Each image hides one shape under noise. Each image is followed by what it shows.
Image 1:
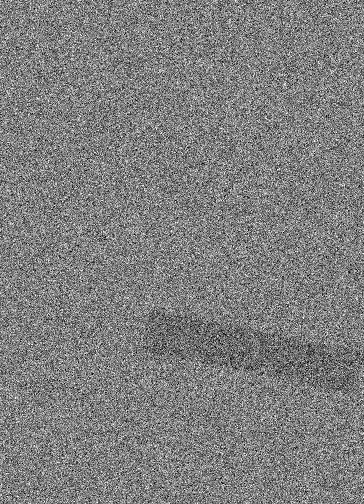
bar
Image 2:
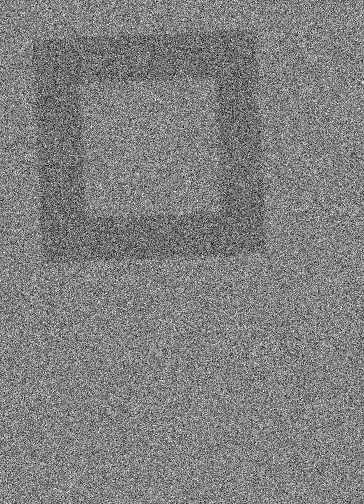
square frame
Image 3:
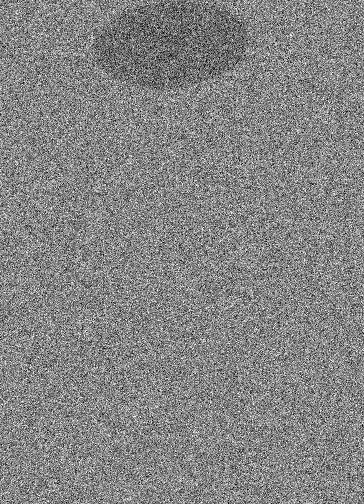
ellipse
